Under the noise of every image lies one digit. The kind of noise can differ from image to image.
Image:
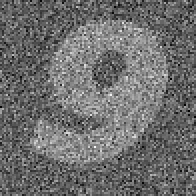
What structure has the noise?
independent entries
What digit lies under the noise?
9
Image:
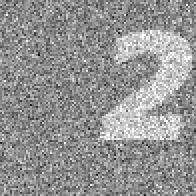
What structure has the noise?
independent entries
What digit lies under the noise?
2
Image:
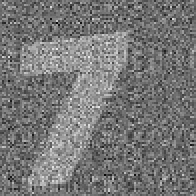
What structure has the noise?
low rank plus noise
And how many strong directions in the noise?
three or four
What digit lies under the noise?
7
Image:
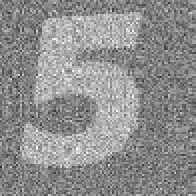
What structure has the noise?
low rank plus noise
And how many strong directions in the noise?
three or four
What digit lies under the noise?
5
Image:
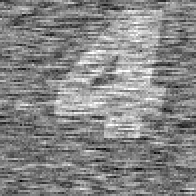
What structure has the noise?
streaked along the rows
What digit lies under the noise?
4
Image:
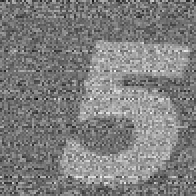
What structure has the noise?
rows of uneven size
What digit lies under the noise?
5
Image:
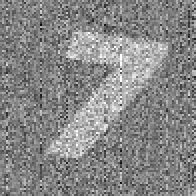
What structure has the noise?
columns of uneven size
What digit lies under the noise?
7
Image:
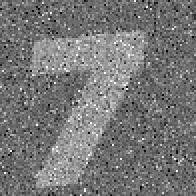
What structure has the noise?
heavy tails
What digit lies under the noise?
7
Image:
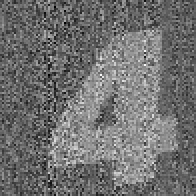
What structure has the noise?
columns of uneven size
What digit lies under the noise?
4
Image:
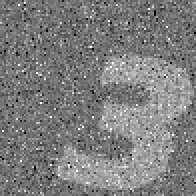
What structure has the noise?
heavy tails
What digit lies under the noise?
3
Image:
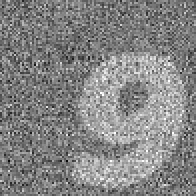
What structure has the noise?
low rank plus noise
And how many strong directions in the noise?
five to eight
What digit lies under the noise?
9
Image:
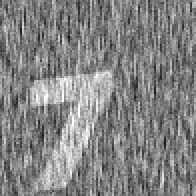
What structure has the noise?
streaked along the columns
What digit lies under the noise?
7
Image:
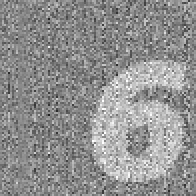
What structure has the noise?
columns of uneven size
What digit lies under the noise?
6
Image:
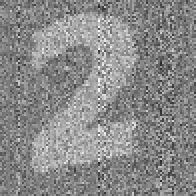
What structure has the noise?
columns of uneven size
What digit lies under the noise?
2
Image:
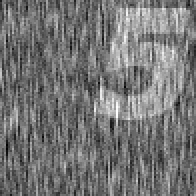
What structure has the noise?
streaked along the columns
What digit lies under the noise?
5
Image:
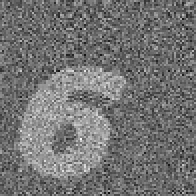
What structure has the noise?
low rank plus noise
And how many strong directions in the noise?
one
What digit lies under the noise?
6
